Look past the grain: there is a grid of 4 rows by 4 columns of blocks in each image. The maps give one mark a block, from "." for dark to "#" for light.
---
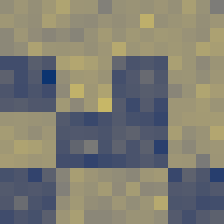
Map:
# # # #
. # . #
# . . #
. # # .
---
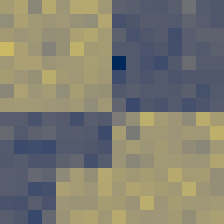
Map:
# # . .
# # . .
. . # #
. # # #
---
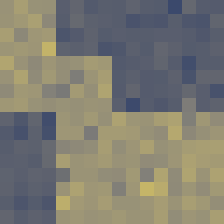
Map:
# . . .
# # . .
. # # #
. # # #
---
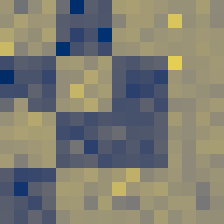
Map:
# . # #
. # . #
# . . #
. # # #
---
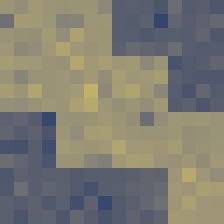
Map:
# # . .
# # # .
. # # #
. . . #
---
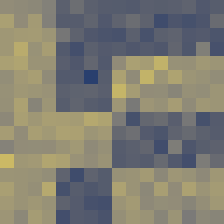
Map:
# . . .
# . # #
# # . .
# . # #
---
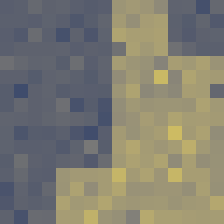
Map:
. . # .
. . # #
. . # #
. # # #
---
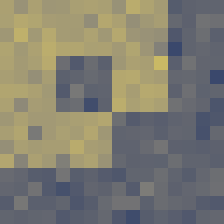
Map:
# # # .
# . # .
# # . .
. . . .
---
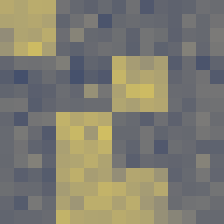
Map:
# . . .
. . # .
. # . .
. # # .
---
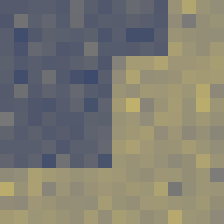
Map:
. . . #
. . # #
. . # #
# # # #
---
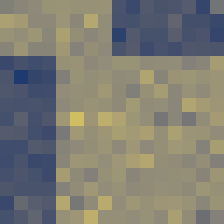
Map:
# # . .
. # # #
. # # #
. # # #
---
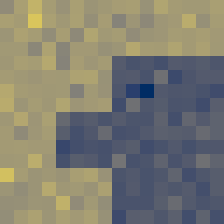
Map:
# # # #
# # . .
# . . .
# # . .
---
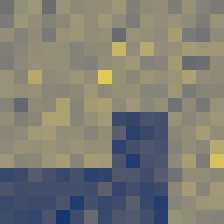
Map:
# # # #
# # # #
# # . #
. . . #
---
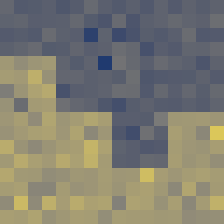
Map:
. . . .
# . . .
# # . #
# # # #
